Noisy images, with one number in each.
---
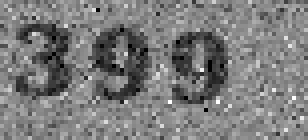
399
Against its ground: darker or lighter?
darker
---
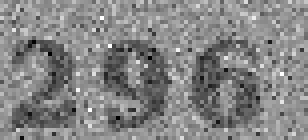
296
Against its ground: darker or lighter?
darker
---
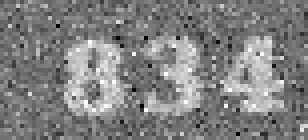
834
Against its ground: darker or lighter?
lighter
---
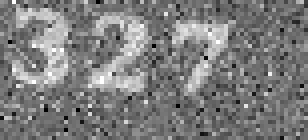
327
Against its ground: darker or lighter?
lighter
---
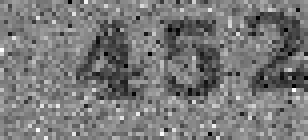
452
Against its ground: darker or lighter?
darker
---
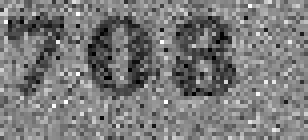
708
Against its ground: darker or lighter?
darker
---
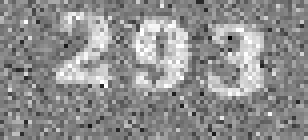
293
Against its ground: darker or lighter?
lighter
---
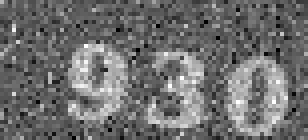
930
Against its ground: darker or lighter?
lighter
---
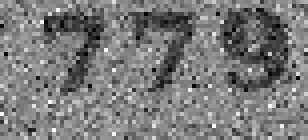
779
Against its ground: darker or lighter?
darker
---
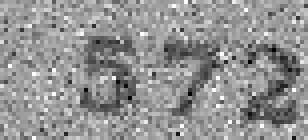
572
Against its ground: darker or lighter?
darker
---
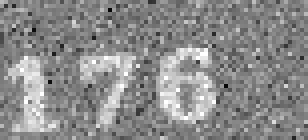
176
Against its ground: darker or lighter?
lighter
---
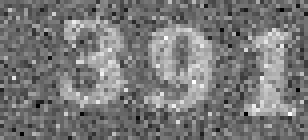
391
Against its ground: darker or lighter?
lighter
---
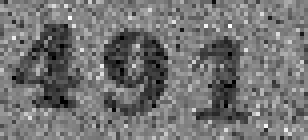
491
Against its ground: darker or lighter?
darker
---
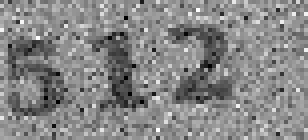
512
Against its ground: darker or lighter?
darker
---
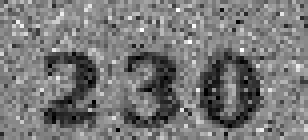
230
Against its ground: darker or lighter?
darker
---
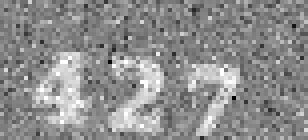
427
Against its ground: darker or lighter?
lighter
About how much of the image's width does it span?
two thirds
